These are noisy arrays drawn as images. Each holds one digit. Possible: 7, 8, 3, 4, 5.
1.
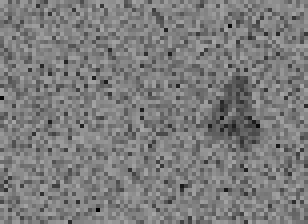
4
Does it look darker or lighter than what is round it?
darker
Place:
middle right
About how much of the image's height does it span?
a third
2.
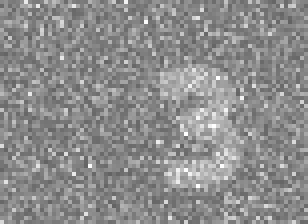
3
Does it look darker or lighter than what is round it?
lighter
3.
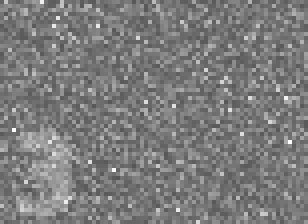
3
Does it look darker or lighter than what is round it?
lighter
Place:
bottom left
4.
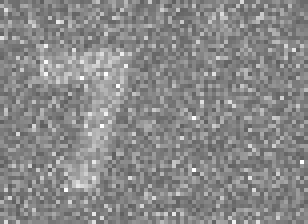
7
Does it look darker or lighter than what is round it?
lighter
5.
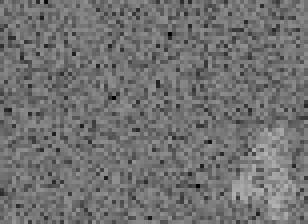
4
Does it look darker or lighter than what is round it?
lighter
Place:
bottom right
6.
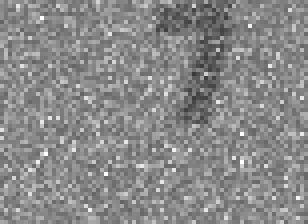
7
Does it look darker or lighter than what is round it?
darker
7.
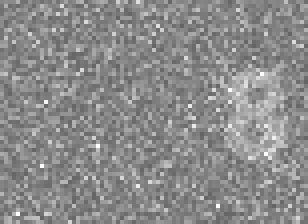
8
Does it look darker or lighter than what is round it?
lighter
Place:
middle right
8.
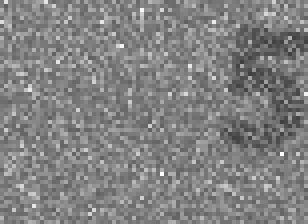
5
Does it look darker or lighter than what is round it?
darker
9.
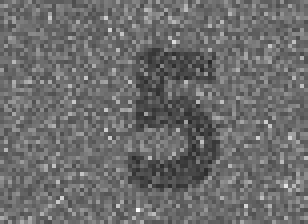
5
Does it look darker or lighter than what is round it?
darker
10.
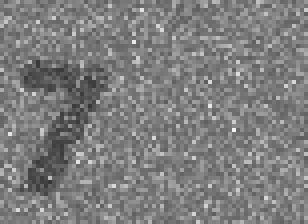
7
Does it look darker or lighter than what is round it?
darker
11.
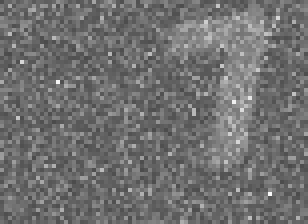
7
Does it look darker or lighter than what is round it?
lighter
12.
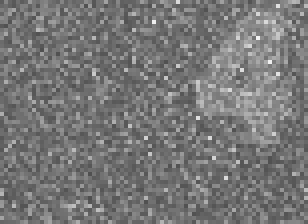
4
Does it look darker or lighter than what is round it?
lighter
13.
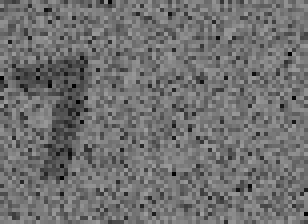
7
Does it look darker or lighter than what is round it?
darker
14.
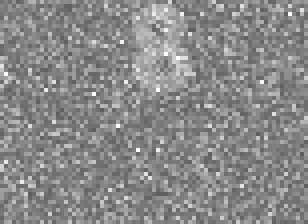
8
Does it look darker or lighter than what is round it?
lighter
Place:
top middle
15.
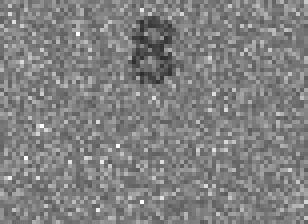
8
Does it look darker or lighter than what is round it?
darker
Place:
top middle
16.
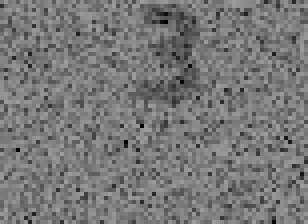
3
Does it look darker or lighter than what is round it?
darker
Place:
top middle
